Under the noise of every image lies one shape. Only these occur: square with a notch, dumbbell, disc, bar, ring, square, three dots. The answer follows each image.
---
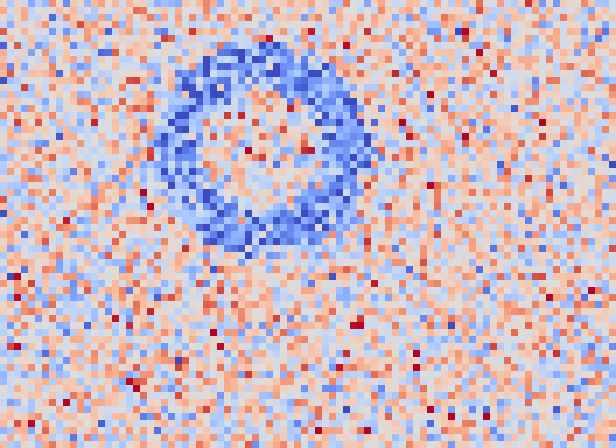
blue ring
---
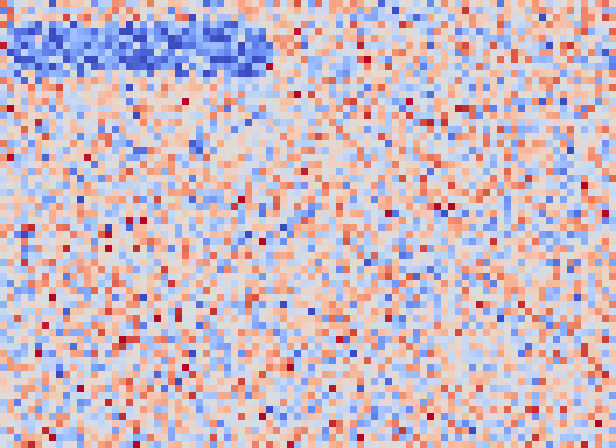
blue bar, top left
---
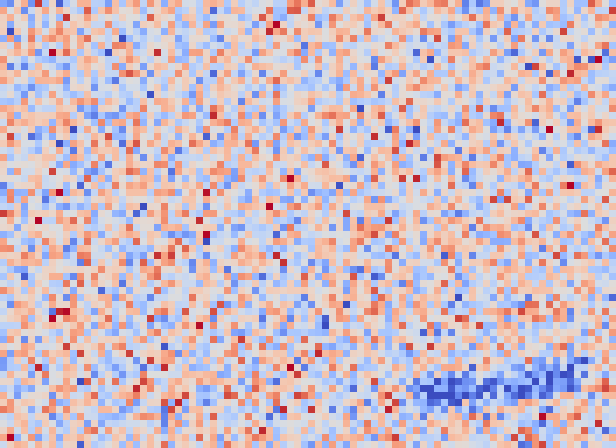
blue bar, bottom right
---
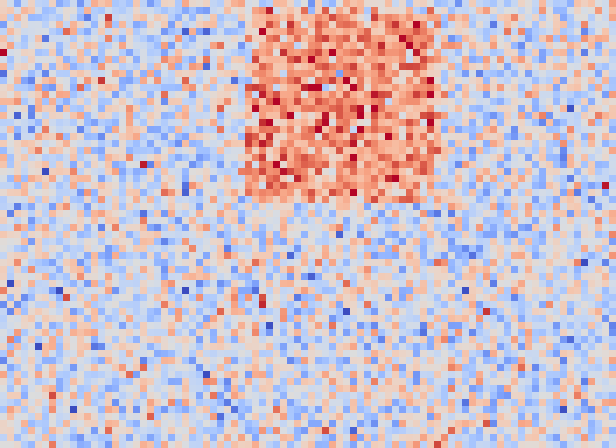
red square, top middle
